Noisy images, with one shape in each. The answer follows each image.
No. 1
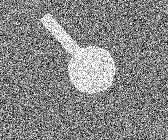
light lollipop
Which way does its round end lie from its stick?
down and right
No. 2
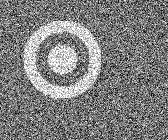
light bullseye
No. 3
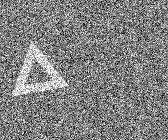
light triangle frame, middle left
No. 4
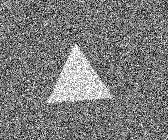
light triangle, centre
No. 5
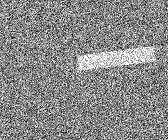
light bar
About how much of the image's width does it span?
half
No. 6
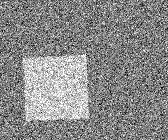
light square
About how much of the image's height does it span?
half
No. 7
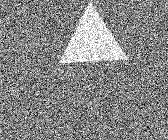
light triangle, top middle
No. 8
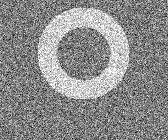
light ring
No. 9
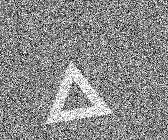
light triangle frame
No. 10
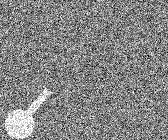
light lollipop, bottom left
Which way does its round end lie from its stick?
down and left
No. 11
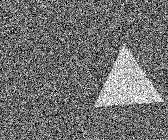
light triangle, middle right
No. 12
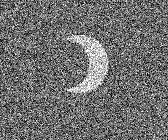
light crescent, centre
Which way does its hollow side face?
left
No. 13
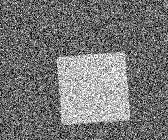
light square
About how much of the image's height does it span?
half
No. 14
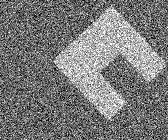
light square with a notch
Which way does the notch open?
down and right
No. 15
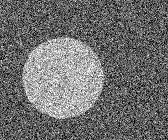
light disc
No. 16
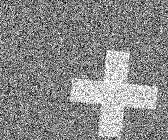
light cross
